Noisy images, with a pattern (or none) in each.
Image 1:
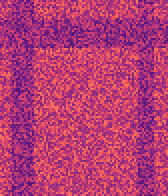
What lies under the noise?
bands of rows crossing bands of columns
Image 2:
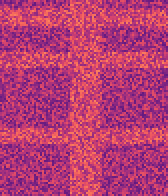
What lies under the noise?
bands of rows crossing bands of columns
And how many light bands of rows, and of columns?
3 and 1
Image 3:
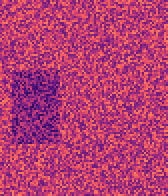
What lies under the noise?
one block
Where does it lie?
middle left
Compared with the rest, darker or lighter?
darker
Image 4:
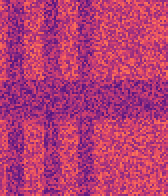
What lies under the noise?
bands of rows crossing bands of columns
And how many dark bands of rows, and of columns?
1 and 3
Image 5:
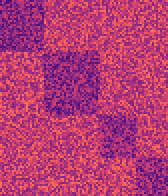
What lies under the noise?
blocks along the diagonal
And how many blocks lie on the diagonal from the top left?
4
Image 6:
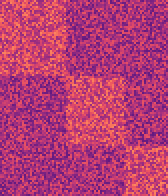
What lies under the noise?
blocks along the diagonal
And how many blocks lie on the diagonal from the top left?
3
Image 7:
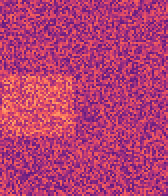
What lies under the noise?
one block
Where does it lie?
middle left
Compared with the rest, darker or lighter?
lighter
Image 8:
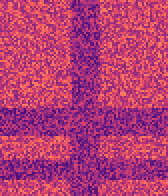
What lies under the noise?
bands of rows crossing bands of columns
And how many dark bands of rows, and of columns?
2 and 1
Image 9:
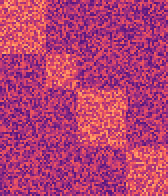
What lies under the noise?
blocks along the diagonal
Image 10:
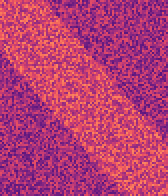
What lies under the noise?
a diagonal band
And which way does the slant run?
top left to bottom right
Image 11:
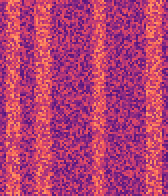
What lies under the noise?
bands of columns
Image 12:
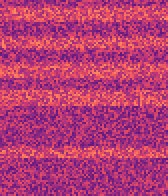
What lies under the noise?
bands of rows
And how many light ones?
5
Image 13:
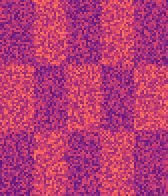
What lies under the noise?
a checkerboard
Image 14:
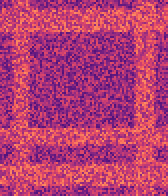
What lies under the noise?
bands of rows crossing bands of columns
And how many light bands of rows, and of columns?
3 and 2
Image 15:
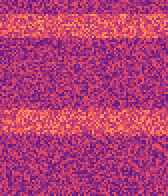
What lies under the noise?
bands of rows
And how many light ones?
2
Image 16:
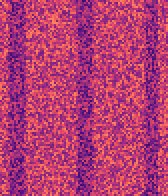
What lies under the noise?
bands of columns
